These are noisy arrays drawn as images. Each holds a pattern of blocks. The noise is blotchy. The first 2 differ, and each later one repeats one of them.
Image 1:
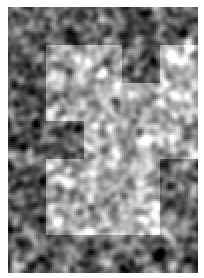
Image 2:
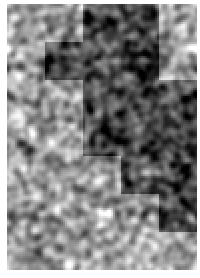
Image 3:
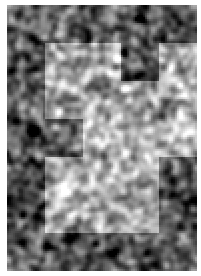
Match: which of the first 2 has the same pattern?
1
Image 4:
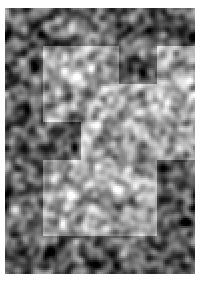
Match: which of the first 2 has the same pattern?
1
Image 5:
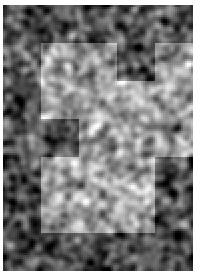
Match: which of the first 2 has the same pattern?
1
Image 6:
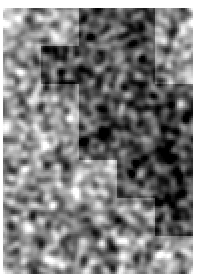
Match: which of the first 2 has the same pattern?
2
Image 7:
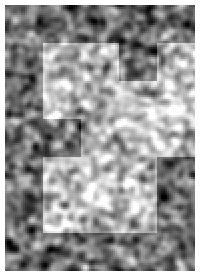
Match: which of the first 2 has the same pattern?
1
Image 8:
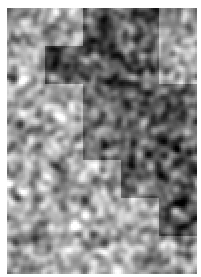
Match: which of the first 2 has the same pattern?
2
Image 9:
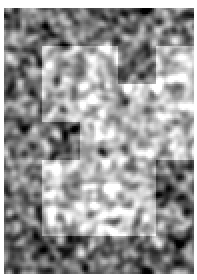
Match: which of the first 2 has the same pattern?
1
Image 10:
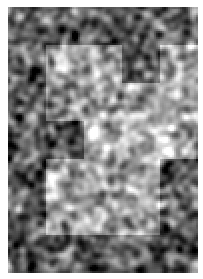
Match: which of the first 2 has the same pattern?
1
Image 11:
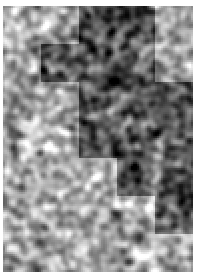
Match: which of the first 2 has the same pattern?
2
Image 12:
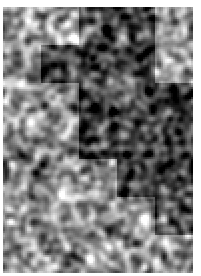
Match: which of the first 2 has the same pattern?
2
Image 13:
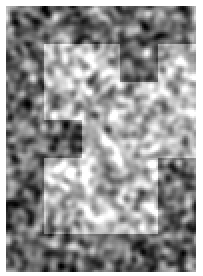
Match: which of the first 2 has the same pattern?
1
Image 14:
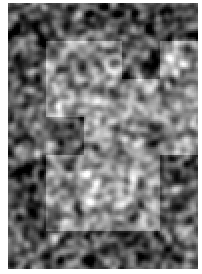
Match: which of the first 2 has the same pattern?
1
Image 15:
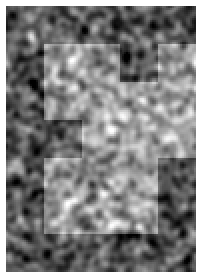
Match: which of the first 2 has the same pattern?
1
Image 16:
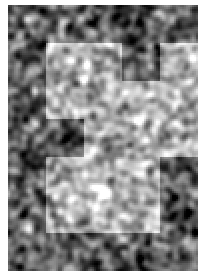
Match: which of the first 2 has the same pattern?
1
